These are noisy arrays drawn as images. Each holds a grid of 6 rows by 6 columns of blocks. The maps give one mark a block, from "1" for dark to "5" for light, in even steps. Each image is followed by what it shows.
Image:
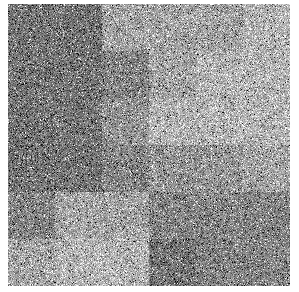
1 1 4 4 4 5
1 1 2 4 5 5
1 1 3 5 5 5
1 1 2 3 3 4
2 4 4 2 2 2
4 5 5 1 2 2
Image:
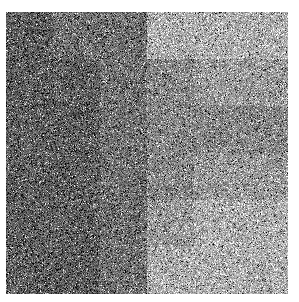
1 2 2 5 5 5
1 1 2 3 4 4
1 1 2 3 3 3
1 1 2 3 4 4
1 1 2 4 5 5
1 1 2 5 5 5
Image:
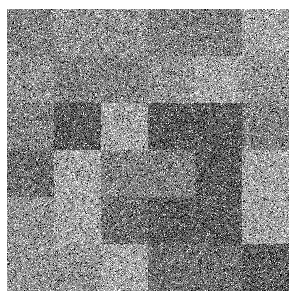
3 4 4 3 3 5
4 3 3 4 5 4
3 1 5 1 1 3
2 5 3 3 1 5
4 5 2 1 1 5
4 4 5 2 2 1
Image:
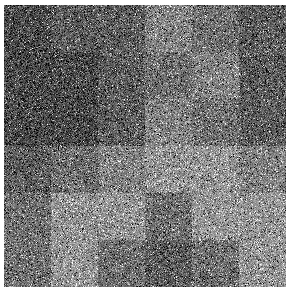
1 2 2 4 3 2
1 1 2 3 4 2
1 1 2 4 3 2
2 3 4 5 5 4
3 5 5 3 5 5
3 5 3 2 3 5
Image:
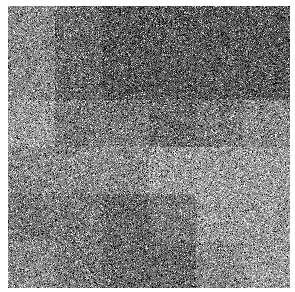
4 2 1 1 1 1
4 2 1 1 1 1
5 3 3 2 3 4
4 4 4 5 5 5
3 3 2 3 5 5
4 3 2 2 4 5
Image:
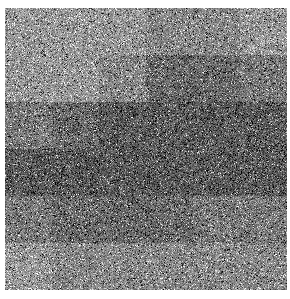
5 5 5 4 4 5
5 5 4 2 2 3
3 2 1 1 1 1
1 1 1 1 1 1
3 2 2 2 3 3
5 4 4 4 4 4
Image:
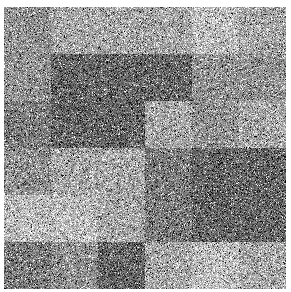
3 4 4 4 5 4
3 1 1 1 3 3
2 1 1 4 3 4
3 4 4 2 1 1
5 5 4 2 1 1
2 3 1 4 5 4
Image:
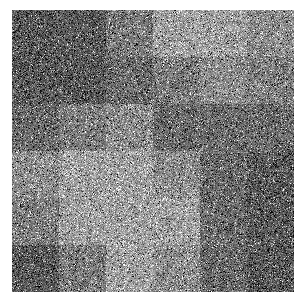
1 1 3 5 5 4
1 1 2 3 4 3
2 3 4 2 2 2
4 5 5 4 2 1
3 5 5 5 2 1
1 3 5 4 2 1
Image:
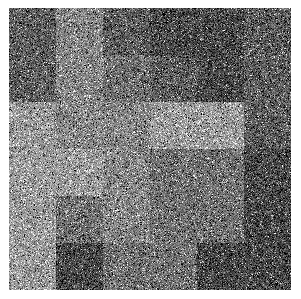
2 4 2 1 1 2
2 4 3 2 1 2
5 4 4 5 5 2
5 5 4 3 3 1
5 3 4 3 3 1
5 1 3 3 1 1
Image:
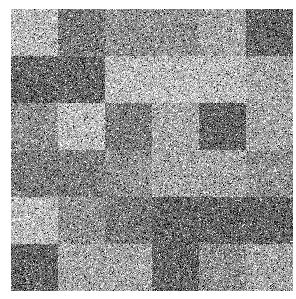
5 2 3 3 4 1
1 1 5 5 5 4
3 5 2 4 1 4
2 2 3 4 4 3
5 3 2 1 1 1
1 4 4 1 3 4
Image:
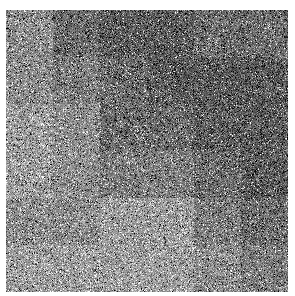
4 2 1 1 2 2
4 3 2 1 1 1
5 4 2 2 1 1
5 4 3 3 2 1
4 4 5 5 3 2
5 5 5 5 4 3
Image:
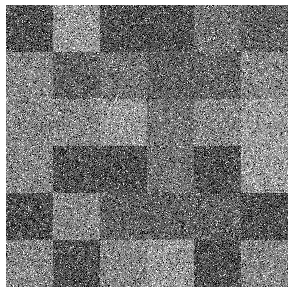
1 5 1 1 3 2
4 2 3 2 2 4
4 4 5 3 4 5
4 1 1 3 1 5
1 4 2 2 2 1
4 1 4 5 1 4
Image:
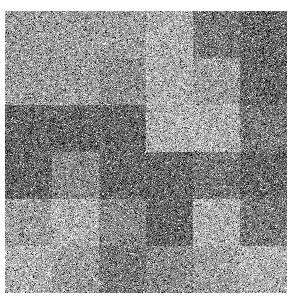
4 4 4 5 2 1
4 4 3 5 4 1
1 1 1 5 5 2
1 3 1 1 2 1
4 5 3 1 5 2
5 4 2 3 4 5
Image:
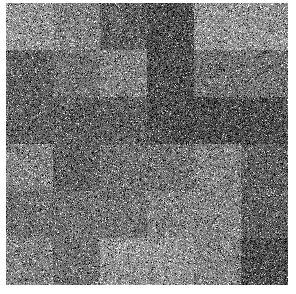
5 4 2 1 5 5
2 3 4 1 3 3
2 2 2 1 1 1
4 2 3 3 4 2
3 3 3 4 4 2
4 3 5 5 4 1
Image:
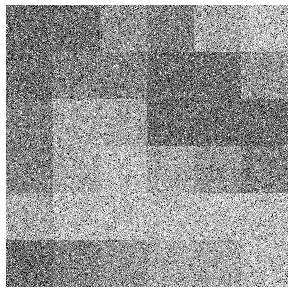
1 1 3 2 4 5
1 2 2 1 1 3
2 4 4 1 1 1
2 4 5 4 3 2
4 5 5 5 5 5
1 2 3 4 4 5
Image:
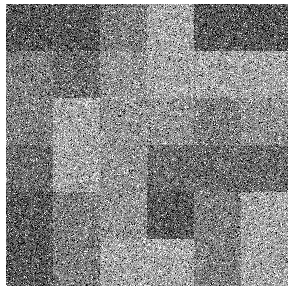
1 1 3 5 1 1
3 2 4 5 5 5
3 5 4 4 3 4
2 5 4 2 2 2
1 3 4 1 3 5
1 3 5 5 3 5
